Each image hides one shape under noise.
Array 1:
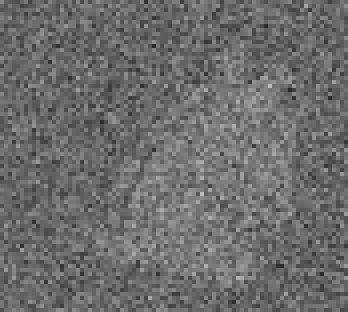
chess knight
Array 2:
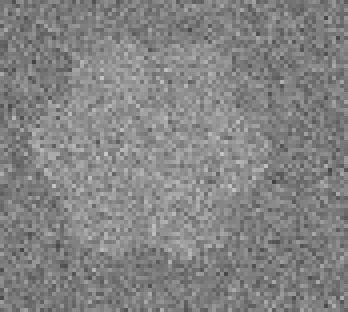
flower
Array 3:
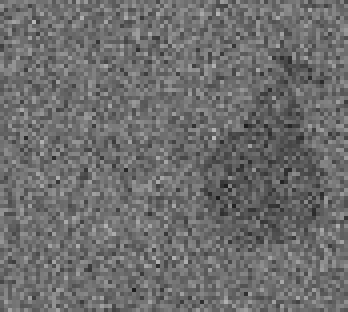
pear
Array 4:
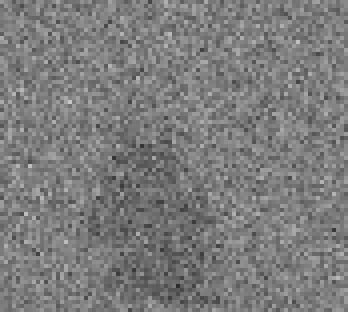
chess knight
